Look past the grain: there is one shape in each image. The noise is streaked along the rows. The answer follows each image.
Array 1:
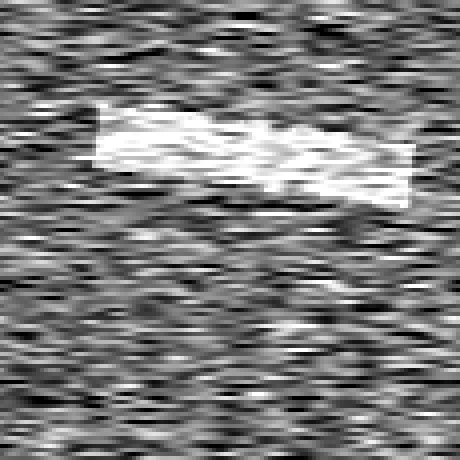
light bar
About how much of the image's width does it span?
two thirds
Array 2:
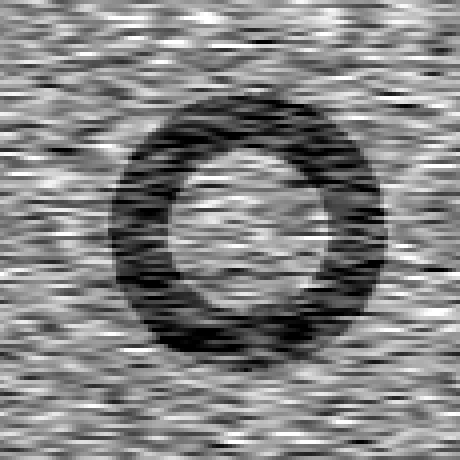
dark ring
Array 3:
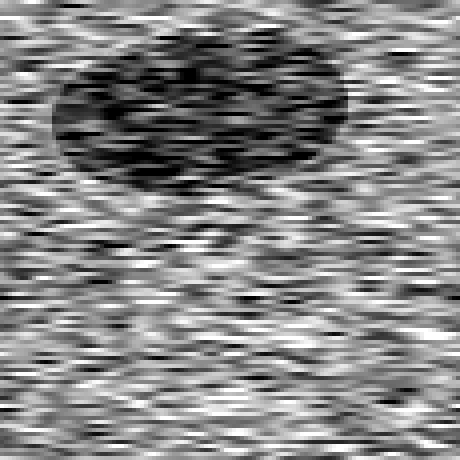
dark ellipse
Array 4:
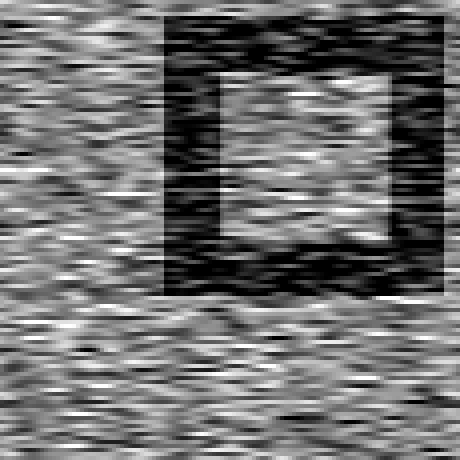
dark square frame
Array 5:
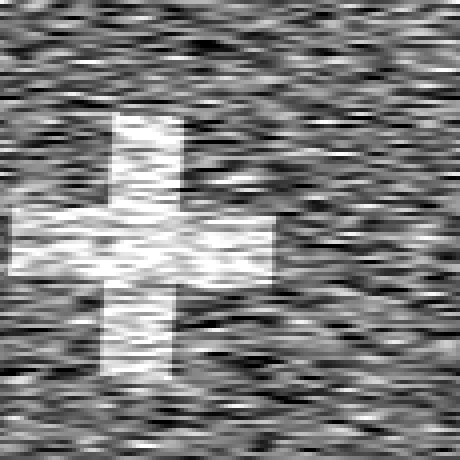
light cross
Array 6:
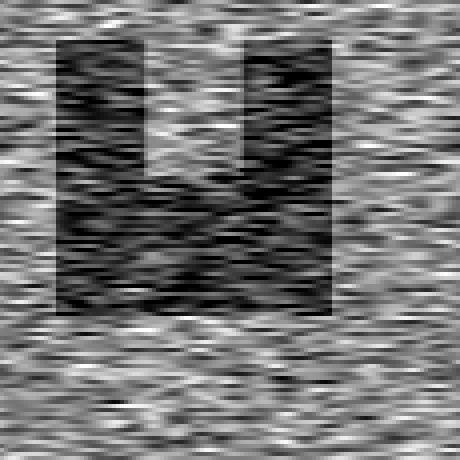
dark square with a notch
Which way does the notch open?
up
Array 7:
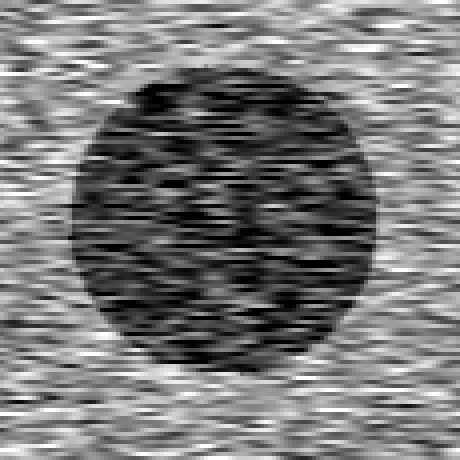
dark disc
